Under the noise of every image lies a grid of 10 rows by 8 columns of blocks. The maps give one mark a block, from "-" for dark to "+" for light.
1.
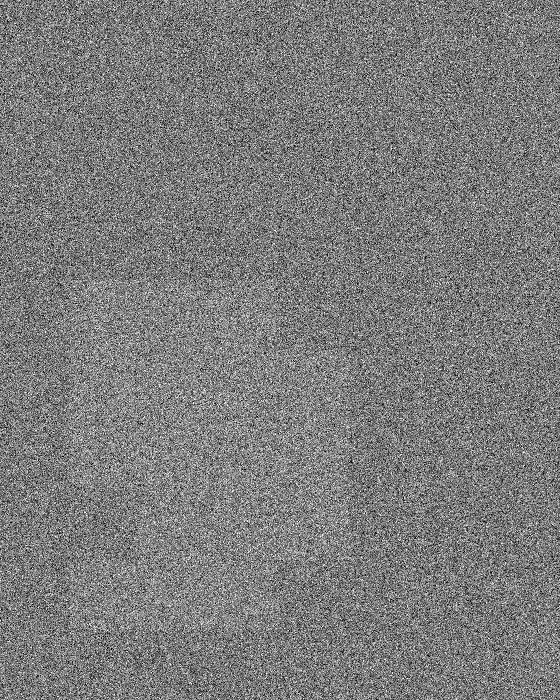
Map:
- - - - - - - -
- - - - - - - -
- - - - - - - -
- - - - - - - -
- + + + - - - -
- + + + + - - -
- + + + + - - -
- - + + + - - -
- + + + - - - -
- - - - - - - -
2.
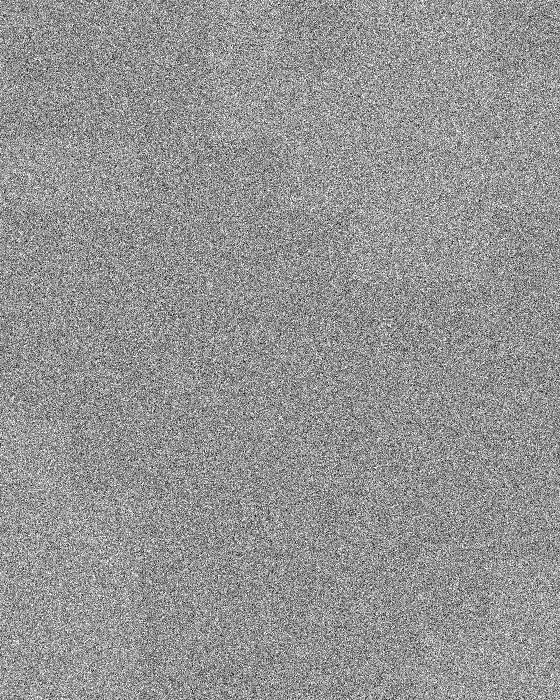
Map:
- - - + - + + -
- - - + + + + +
+ + - - + + + +
- - - - - + + -
- - - - - - - -
- - - - - - - -
+ - - - - - - -
+ + - - - - - -
+ + - - - - - +
+ + - - - - + +
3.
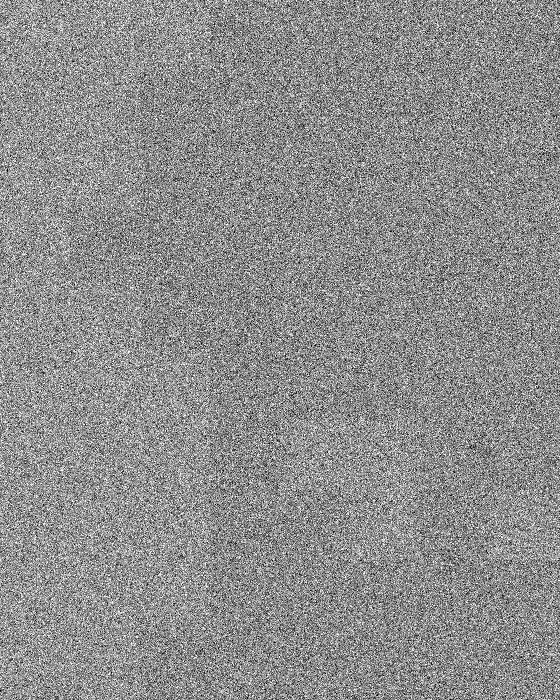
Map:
+ + + - - - - -
+ + - - - - - -
+ + - - - - - -
+ - - - - - - -
+ + - - - - - -
+ + + - - - - -
+ + + - + + - -
+ + + - - + - +
+ + + - - - - -
+ + - - - - - -
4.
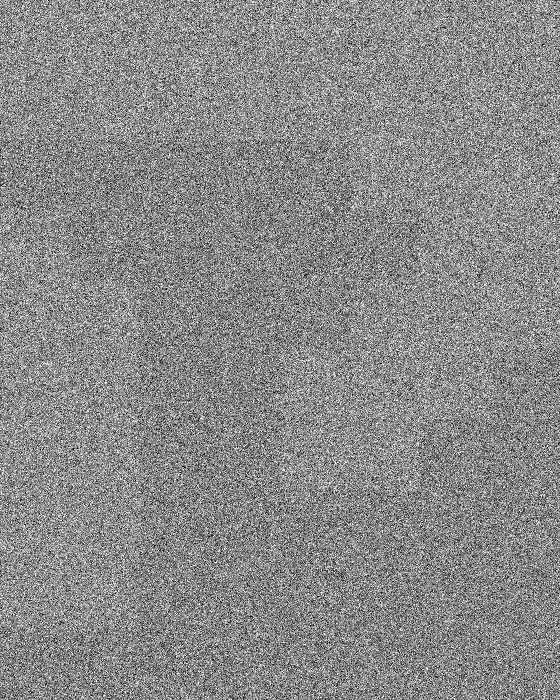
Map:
+ + + + + + + +
+ + + + + + + +
- - - - - + + +
+ - - - - - + +
+ + - - - + + +
+ + - - + + + -
+ + - - + + - -
+ + - - - - - -
+ + - - - - - -
- - - - - - - -
